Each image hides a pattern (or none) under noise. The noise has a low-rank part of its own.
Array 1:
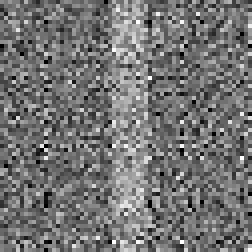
one vertical stripe
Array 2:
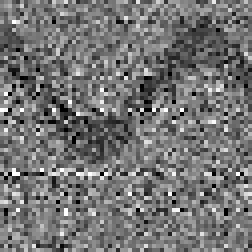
a wavy band
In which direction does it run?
left to right
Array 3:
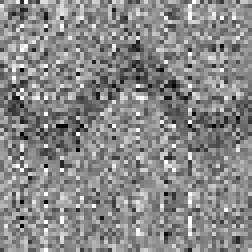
a wavy band
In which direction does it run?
left to right
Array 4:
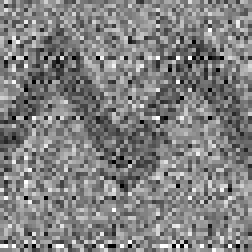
a wavy band
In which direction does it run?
left to right
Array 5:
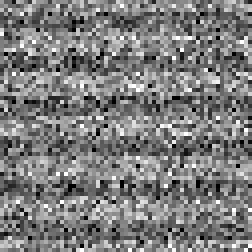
horizontal stripes
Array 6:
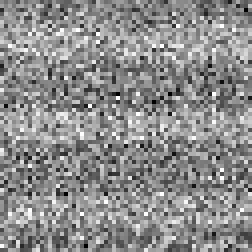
horizontal stripes
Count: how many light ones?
3
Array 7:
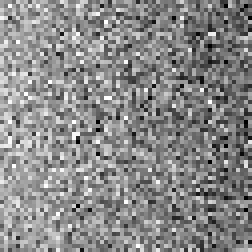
a smooth slope
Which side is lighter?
left
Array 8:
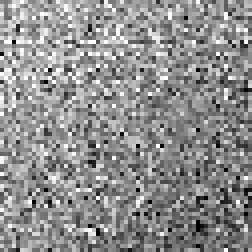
a smooth slope
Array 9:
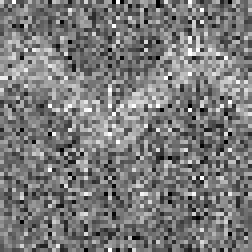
a wavy band
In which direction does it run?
left to right
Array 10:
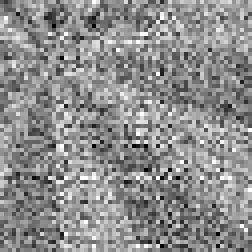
spokes from one point
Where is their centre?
top left
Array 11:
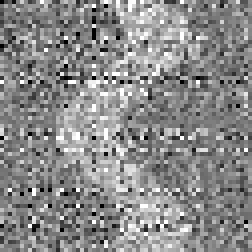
a wavy band
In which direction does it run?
top to bottom
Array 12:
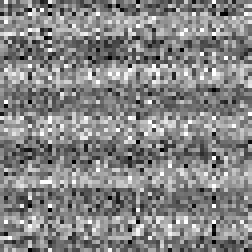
horizontal stripes
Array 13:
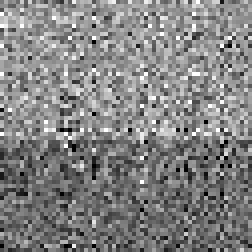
a sharp edge
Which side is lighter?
top
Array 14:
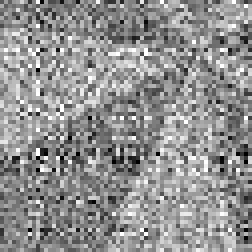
spokes from one point
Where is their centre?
top right
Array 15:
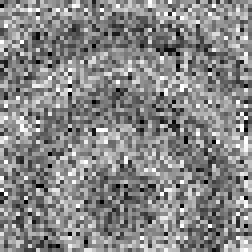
rings round one point
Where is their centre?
bottom middle
